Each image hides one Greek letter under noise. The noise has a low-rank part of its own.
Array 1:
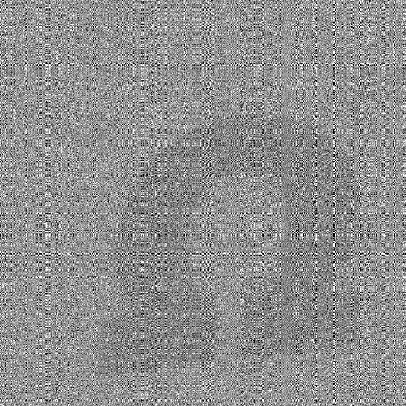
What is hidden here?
dark omega
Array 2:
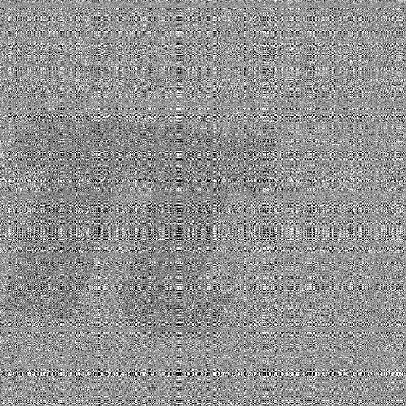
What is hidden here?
dark pi
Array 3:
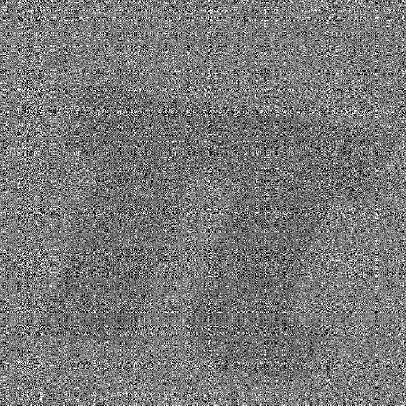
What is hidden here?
dark pi
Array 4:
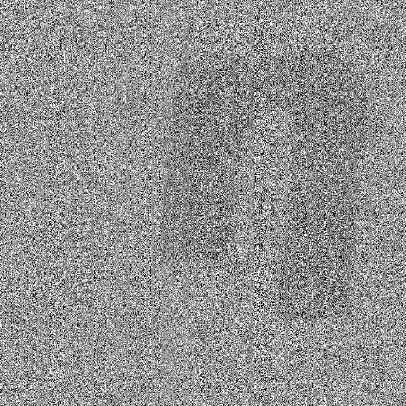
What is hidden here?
dark eta
